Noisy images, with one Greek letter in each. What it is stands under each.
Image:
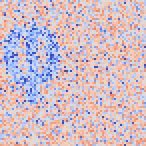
blue phi
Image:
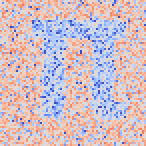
blue pi
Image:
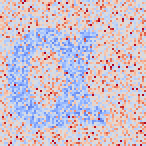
blue alpha
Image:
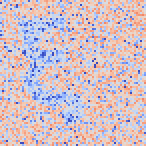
blue xi
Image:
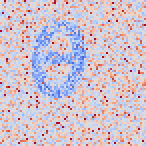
blue theta
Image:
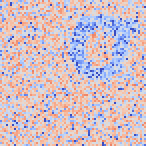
blue sigma
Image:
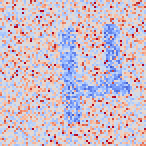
blue mu
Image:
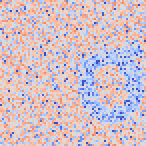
blue sigma
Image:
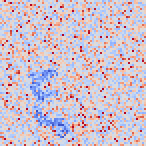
blue xi
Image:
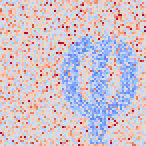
blue phi
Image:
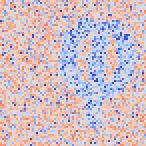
blue phi
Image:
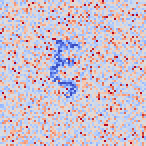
blue xi, centre
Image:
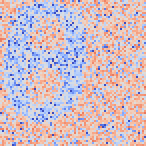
blue theta
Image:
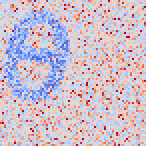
blue theta
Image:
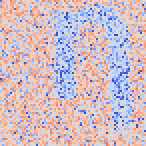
blue eta
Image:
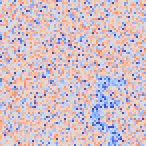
blue xi
